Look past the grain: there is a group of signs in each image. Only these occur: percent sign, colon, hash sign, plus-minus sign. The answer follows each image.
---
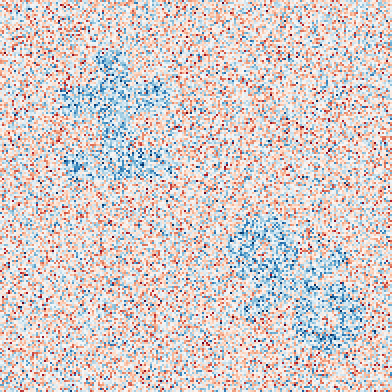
top left: blue plus-minus sign; bottom right: blue percent sign
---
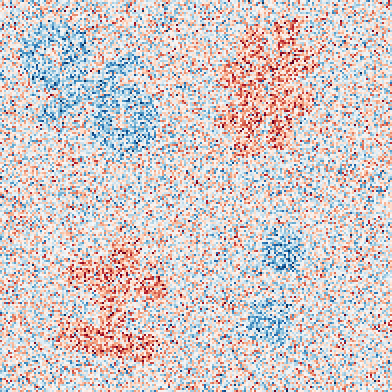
top left: blue percent sign; top right: red hash sign; bottom left: red plus-minus sign; bottom right: blue colon
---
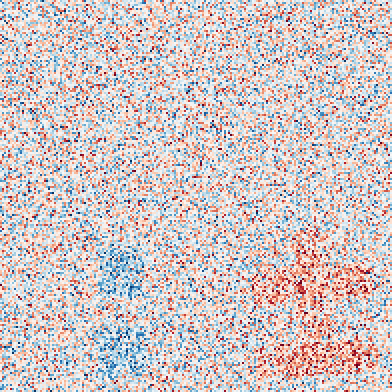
bottom left: blue colon; bottom right: red plus-minus sign
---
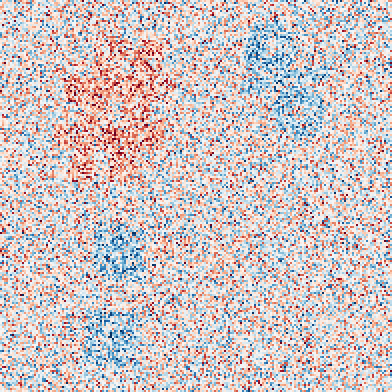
top left: red hash sign; top right: blue percent sign; bottom left: blue colon
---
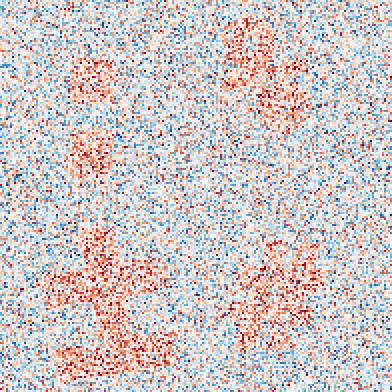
top left: red colon; top right: red percent sign; bottom left: red plus-minus sign; bottom right: red hash sign
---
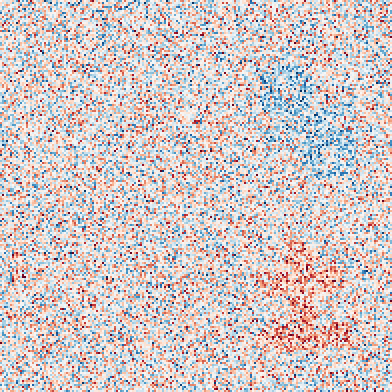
top right: blue percent sign; bottom right: red plus-minus sign
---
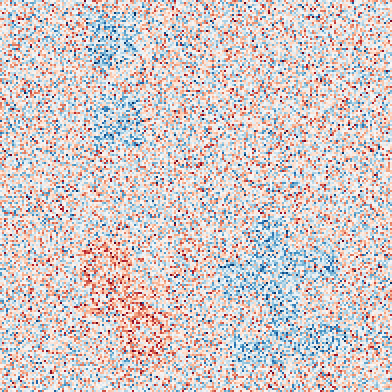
top left: blue colon; bottom left: red percent sign; bottom right: blue plus-minus sign
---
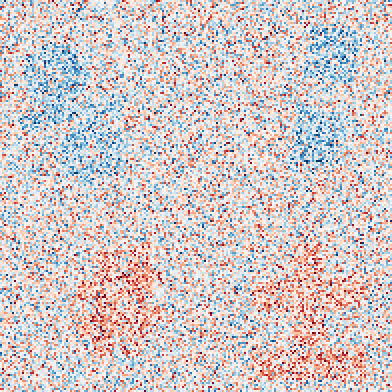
top left: blue percent sign; top right: blue colon; bottom left: red hash sign; bottom right: red plus-minus sign
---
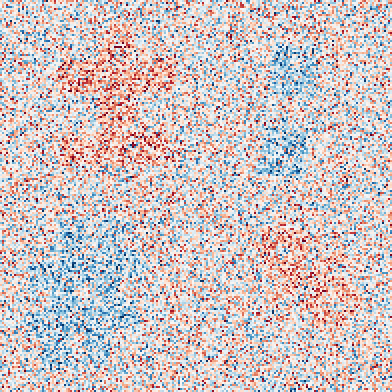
top left: red plus-minus sign; top right: blue colon; bottom left: blue hash sign; bottom right: red percent sign
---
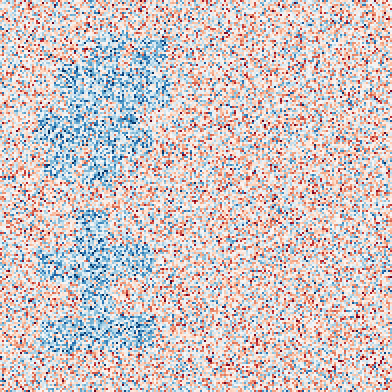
top left: blue hash sign; bottom left: blue plus-minus sign
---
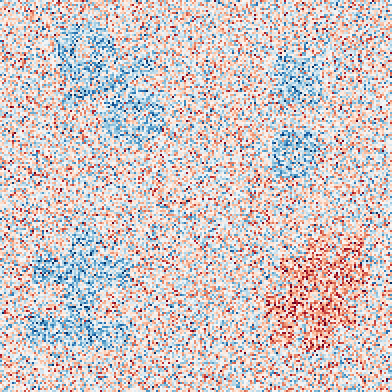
top left: blue percent sign; top right: blue colon; bottom left: blue plus-minus sign; bottom right: red hash sign
